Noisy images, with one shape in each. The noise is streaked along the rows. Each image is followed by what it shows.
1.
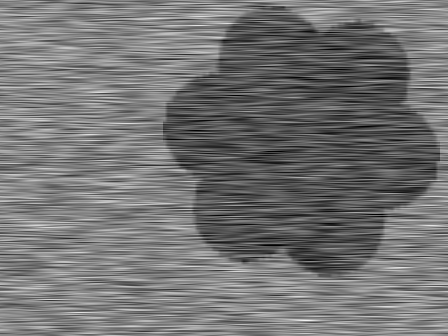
flower
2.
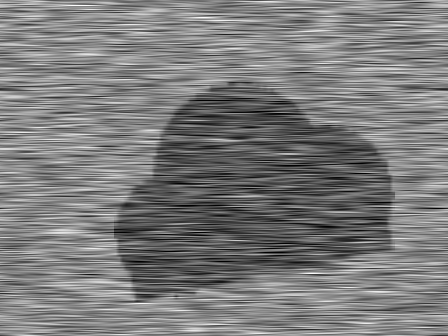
cloud
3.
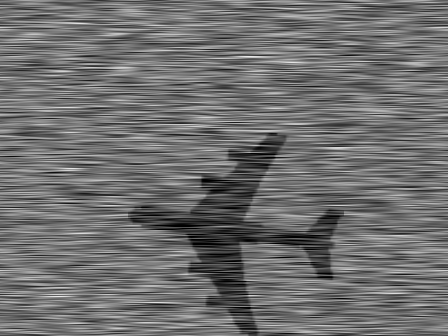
airplane
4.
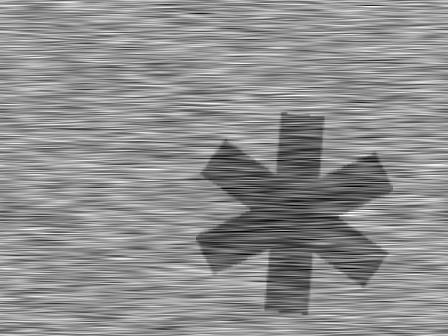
asterisk
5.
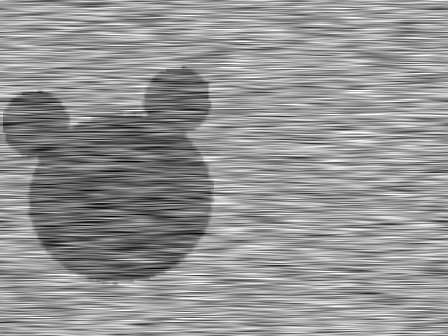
bear's head
